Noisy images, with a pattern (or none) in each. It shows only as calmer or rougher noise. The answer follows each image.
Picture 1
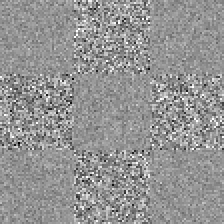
a checkerboard
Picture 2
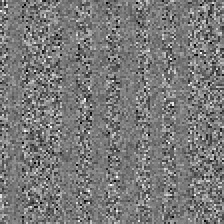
bands of columns
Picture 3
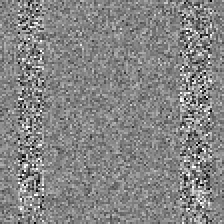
bands of columns
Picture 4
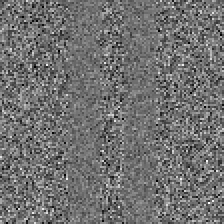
bands of columns
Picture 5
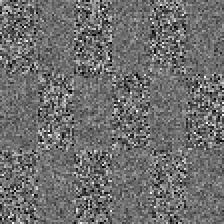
a checkerboard
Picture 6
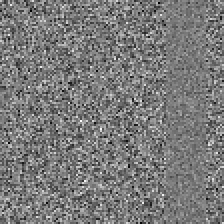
one band of columns
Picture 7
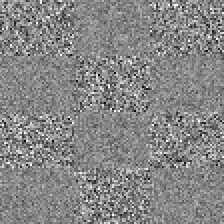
a checkerboard
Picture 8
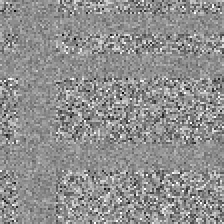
bands of rows crossing bands of columns
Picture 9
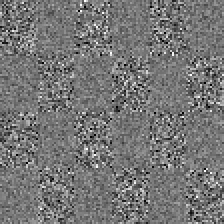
a checkerboard
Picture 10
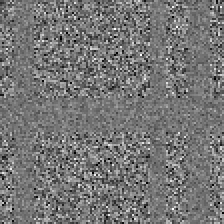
bands of rows crossing bands of columns
